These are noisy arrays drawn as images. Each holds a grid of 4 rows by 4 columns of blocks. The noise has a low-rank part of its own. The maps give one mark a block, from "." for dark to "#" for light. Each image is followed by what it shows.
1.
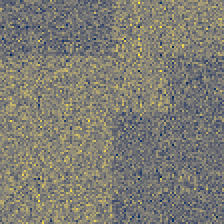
. . # #
# # # .
# # . .
# # . .
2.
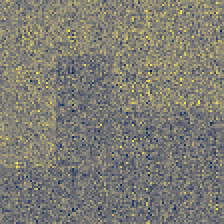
# # # #
# . # #
# . . .
. . . .
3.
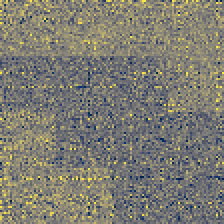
# # # #
. . . #
# . . .
# # . .
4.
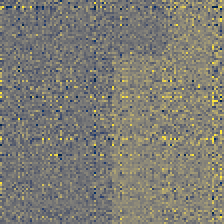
. . . #
. . # #
. . # #
. . # #
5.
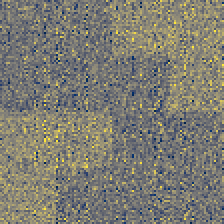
. . # #
. . . #
# # . .
# . . .
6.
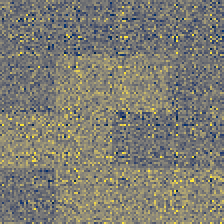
. . . .
. # # .
# # . .
. # # #
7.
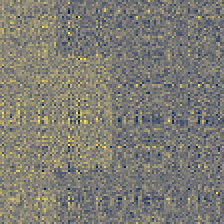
# . . .
# # . .
# # . .
# . . .
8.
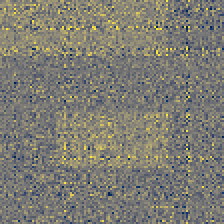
# # # .
. . . .
. # # .
. . . .
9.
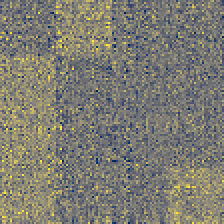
. # . .
# . . .
# . . .
# . . #
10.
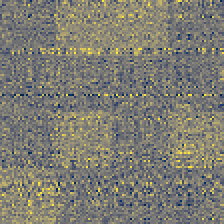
. # # .
. . . .
. # . #
# . . .
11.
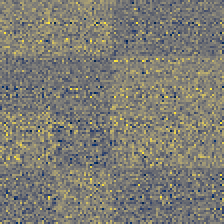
# # . .
. . # #
# . # #
. # . .
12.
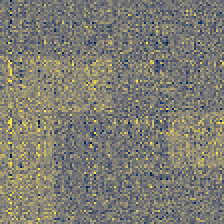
. . . .
# # . .
# . . #
# . . .
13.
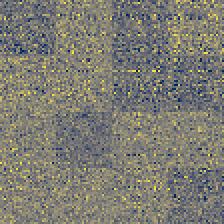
. # . #
# # . .
# . # #
# # # .
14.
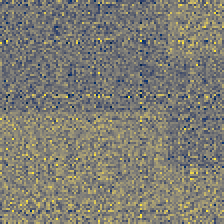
. . . #
. . . .
# # # .
# # # #
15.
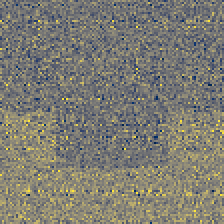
. . . .
. . . .
# . . #
# # # #
